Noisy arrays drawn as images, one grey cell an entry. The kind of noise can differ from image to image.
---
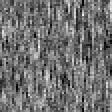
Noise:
streaked along the columns
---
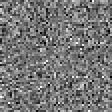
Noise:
low rank plus noise
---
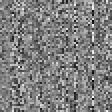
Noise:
columns of uneven size
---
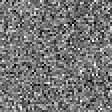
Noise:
independent entries
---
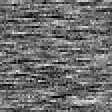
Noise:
streaked along the rows
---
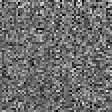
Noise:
low rank plus noise
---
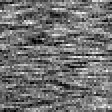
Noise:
streaked along the rows
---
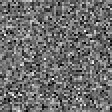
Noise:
independent entries
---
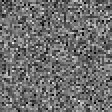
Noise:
independent entries
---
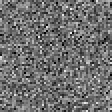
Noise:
independent entries
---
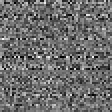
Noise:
rows of uneven size
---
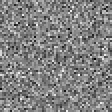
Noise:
independent entries
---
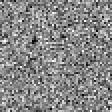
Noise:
independent entries
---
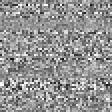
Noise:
rows of uneven size
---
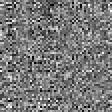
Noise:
low rank plus noise
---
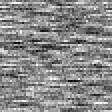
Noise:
streaked along the rows
